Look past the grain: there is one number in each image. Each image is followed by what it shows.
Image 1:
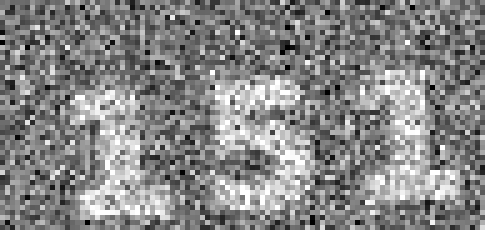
151
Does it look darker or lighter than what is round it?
lighter
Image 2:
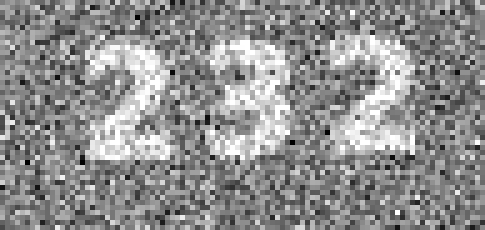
232
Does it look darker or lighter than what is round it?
lighter
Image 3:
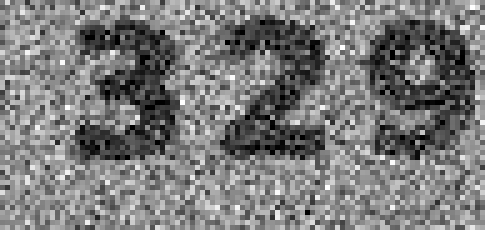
329
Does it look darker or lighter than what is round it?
darker
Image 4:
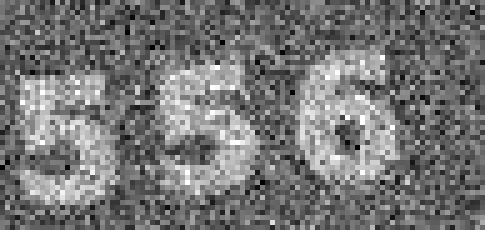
556
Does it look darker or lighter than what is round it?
lighter
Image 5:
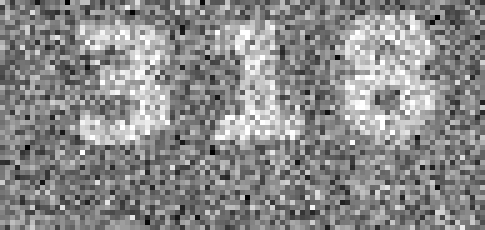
318
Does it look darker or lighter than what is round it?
lighter
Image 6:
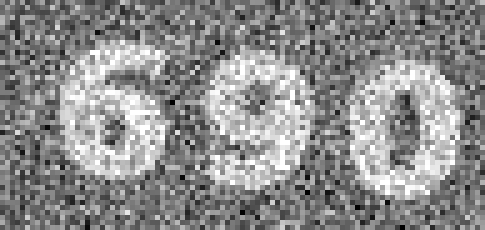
690
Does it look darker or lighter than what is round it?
lighter
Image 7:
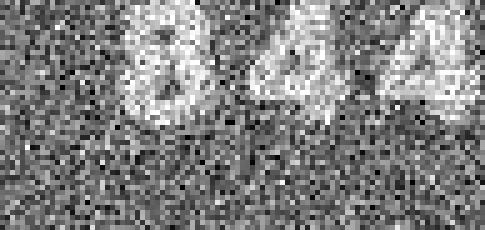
844
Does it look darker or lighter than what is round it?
lighter
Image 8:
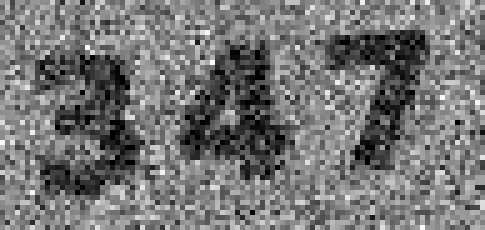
347
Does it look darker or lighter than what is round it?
darker
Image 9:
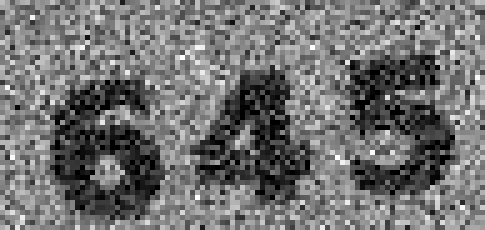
645
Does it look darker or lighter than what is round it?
darker
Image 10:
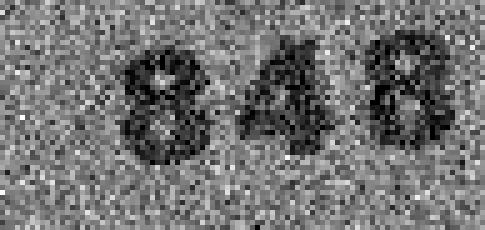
848
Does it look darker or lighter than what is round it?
darker
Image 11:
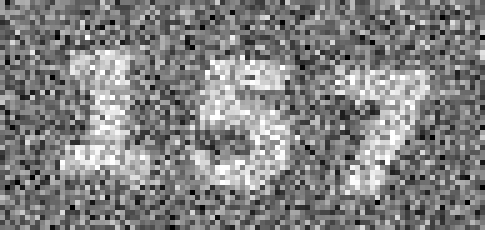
157
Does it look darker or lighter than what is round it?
lighter
